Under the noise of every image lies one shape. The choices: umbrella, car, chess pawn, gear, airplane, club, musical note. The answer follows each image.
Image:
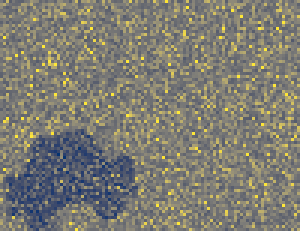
car
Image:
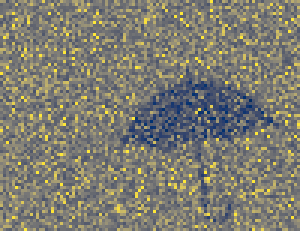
umbrella
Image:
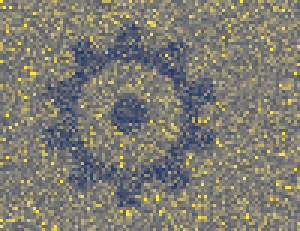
gear
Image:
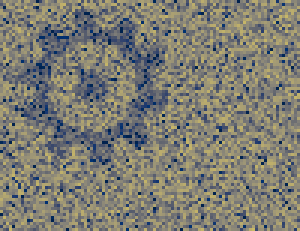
gear
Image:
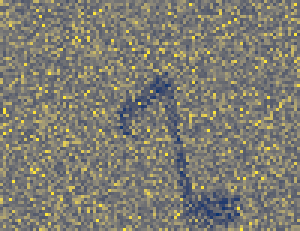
musical note
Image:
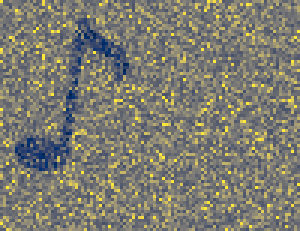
musical note
